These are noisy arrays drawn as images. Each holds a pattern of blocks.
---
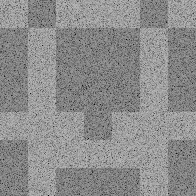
left and right mirror each other
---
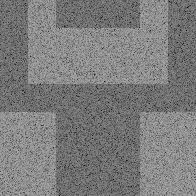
left and right mirror each other
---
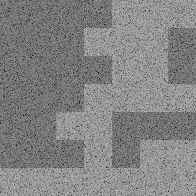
no symmetry
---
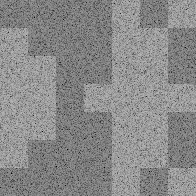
top and bottom mirror each other
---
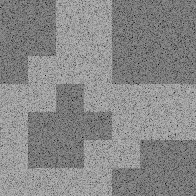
mirrored about the diagonal from the bottom left
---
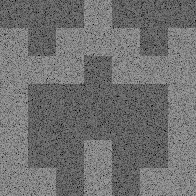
left and right mirror each other
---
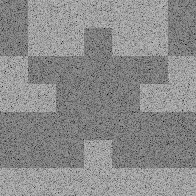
left and right mirror each other
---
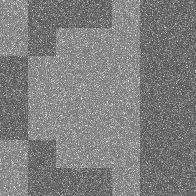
top and bottom mirror each other
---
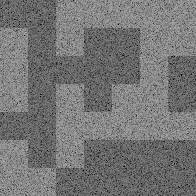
no symmetry
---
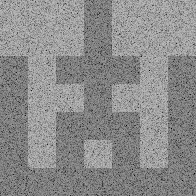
left and right mirror each other
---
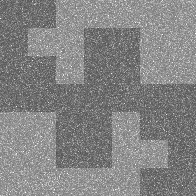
the same after a half turn
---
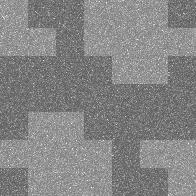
the same after a half turn
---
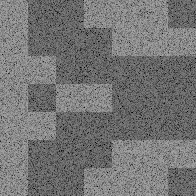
top and bottom mirror each other
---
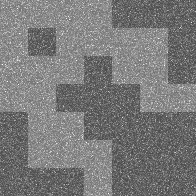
mirrored about the diagonal from the top left
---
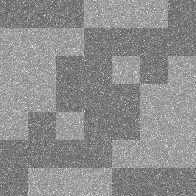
the same after a half turn
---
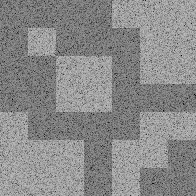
mirrored about the diagonal from the top left
